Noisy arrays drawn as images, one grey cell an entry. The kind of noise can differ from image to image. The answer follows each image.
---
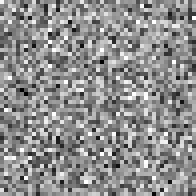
independent entries
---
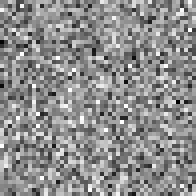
independent entries
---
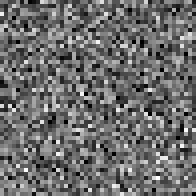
independent entries
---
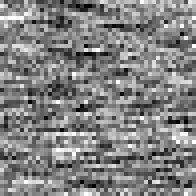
streaked along the rows
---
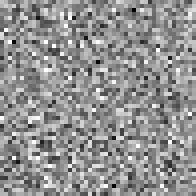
low rank plus noise
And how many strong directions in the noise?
one
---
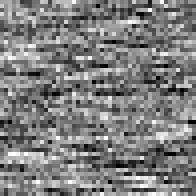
streaked along the rows
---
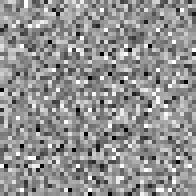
heavy tails
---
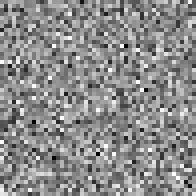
independent entries
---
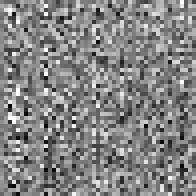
columns of uneven size
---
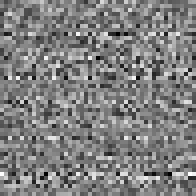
rows of uneven size
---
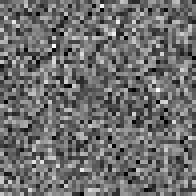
independent entries
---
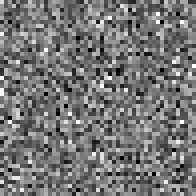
low rank plus noise
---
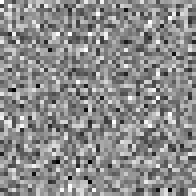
low rank plus noise
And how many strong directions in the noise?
three or four
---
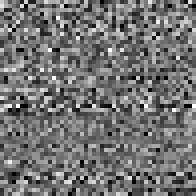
rows of uneven size
